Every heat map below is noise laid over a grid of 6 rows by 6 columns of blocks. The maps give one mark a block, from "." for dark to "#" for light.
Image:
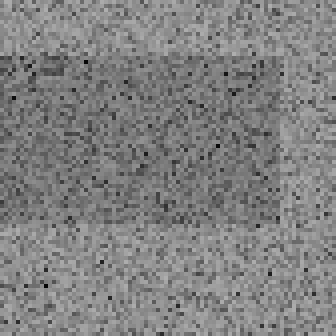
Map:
# # # # # #
. . . . . #
. . . . . #
. . . . . #
# # # # # #
# # # # # #
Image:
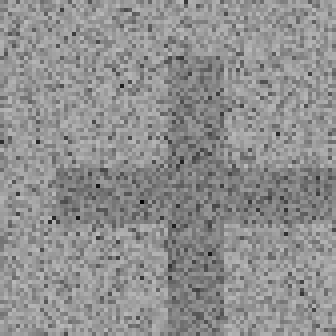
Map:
# # # # # #
# # # . # #
# # # . # #
# . . . . .
# # # . # #
# # # . # #
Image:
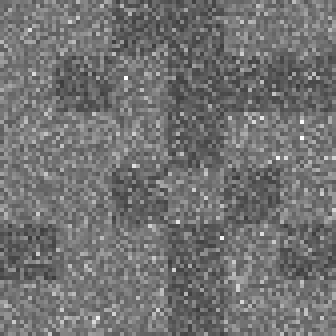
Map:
# # . . # #
# . # . . .
# # # . # #
# # . # . #
. # # . # .
# # # . # #
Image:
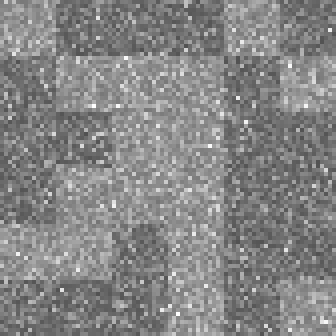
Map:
# . . . # .
. # # # . #
. . # # . .
. # # # . .
# # . # . .
. . . # . #
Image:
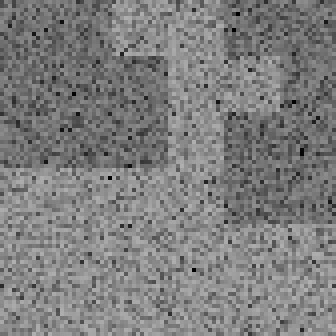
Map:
. . # # . .
. . . # # .
. . . # . .
# # # # . .
# # # # # #
# # # # # #
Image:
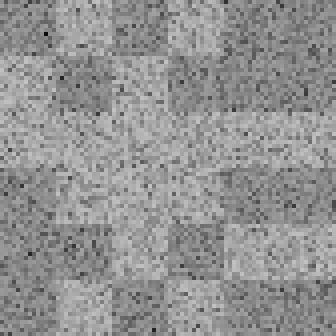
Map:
. # . # . .
# . # . . .
# # # # # #
. # # # . .
. . # . # #
. # . # . .
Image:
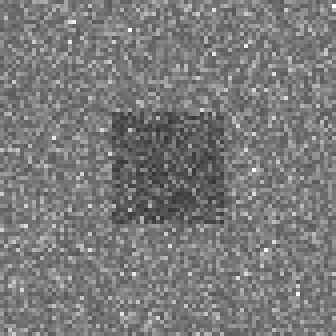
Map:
# # # # # #
# # # # # #
# # . . # #
# # . . # #
# # # # # #
# # # # # #
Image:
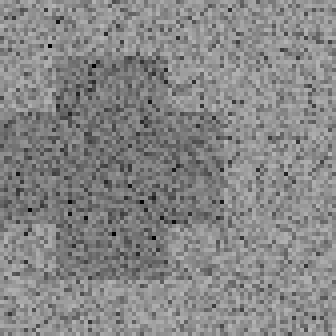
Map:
# # # # # #
# . . # # #
. . . . # #
. . . . # #
# . . # # #
# # # # # #
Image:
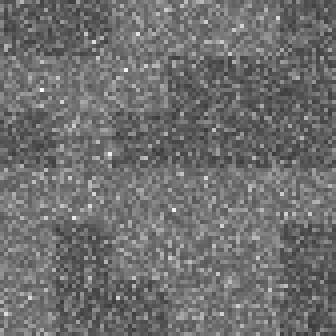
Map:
. . # # # .
# # # . . .
. # . . . .
# # # # # #
# . # # # .
# . . # # .
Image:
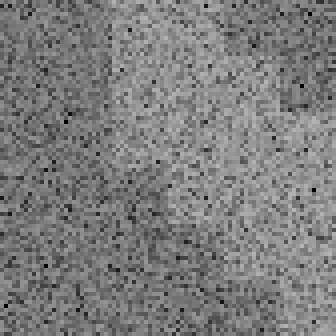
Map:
. . # # . .
. . # # # .
. . # # # #
. . . # # #
. . . . # #
. . . . . #
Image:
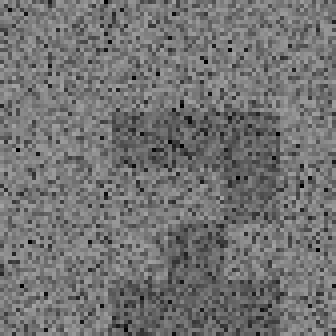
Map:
# # # # # #
# # # # # #
# # . . . #
# # # # . #
# # # . # #
# # . . . #
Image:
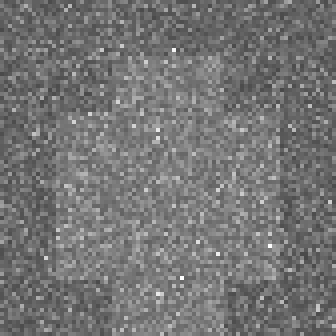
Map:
. . . . . .
. . # # . .
. # # # # .
. # # # # .
. # # # # .
. . # # . .
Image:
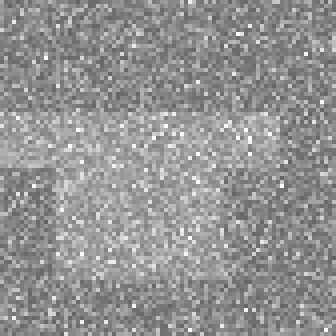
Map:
. . . . . .
. . . . . .
# # # # # .
. # # # . .
. # # # . .
. . . . . .
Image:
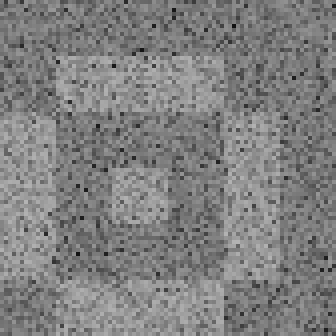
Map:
. . . . . .
. # # # . .
# . . . # .
# . # . # .
# . . . # .
. # # # . .
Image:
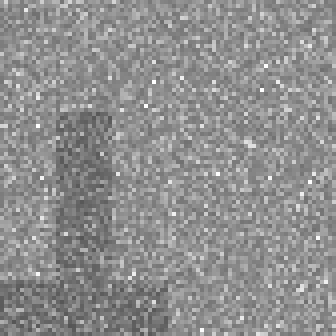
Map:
# # # # # #
# # # # # #
# . # # # #
# . # # # #
# . # # # #
. . . # # #
